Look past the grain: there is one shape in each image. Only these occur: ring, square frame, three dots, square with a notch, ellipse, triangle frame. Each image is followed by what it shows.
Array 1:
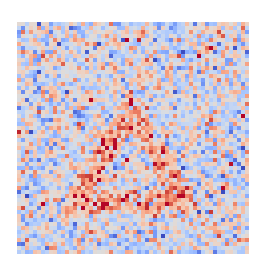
triangle frame
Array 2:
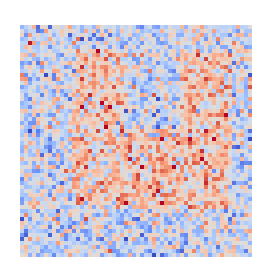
square with a notch
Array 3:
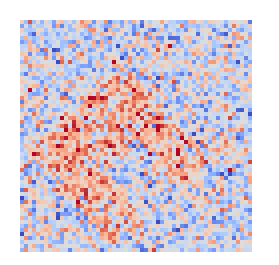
square with a notch
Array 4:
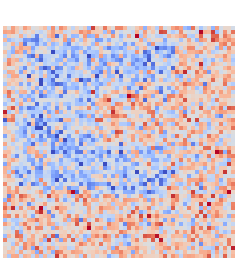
square with a notch
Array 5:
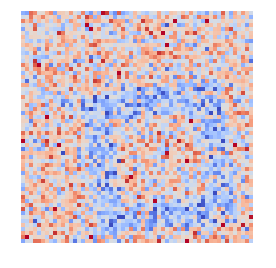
square frame
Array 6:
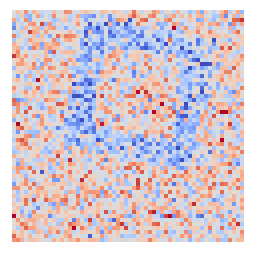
square frame
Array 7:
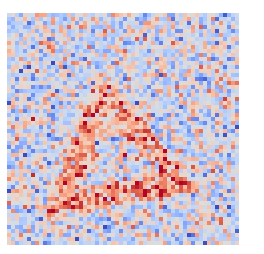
triangle frame
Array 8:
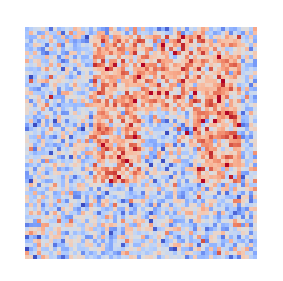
square with a notch
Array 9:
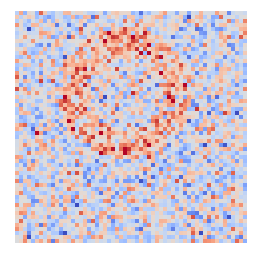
ring
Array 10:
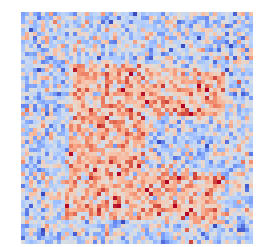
square with a notch
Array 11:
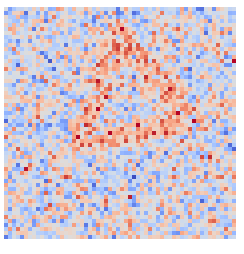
triangle frame
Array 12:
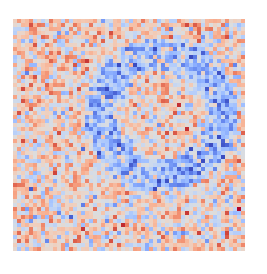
ring
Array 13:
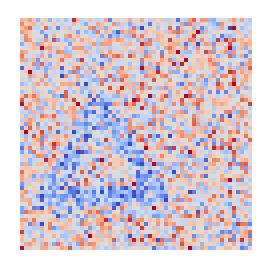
triangle frame
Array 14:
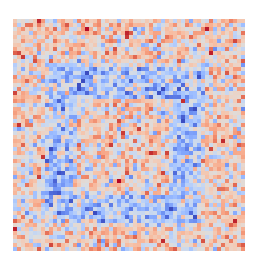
square frame
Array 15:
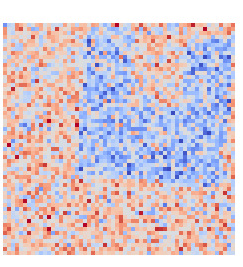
square with a notch
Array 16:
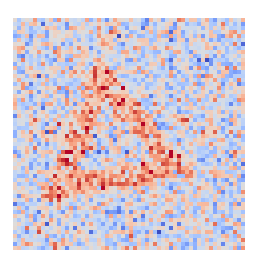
triangle frame
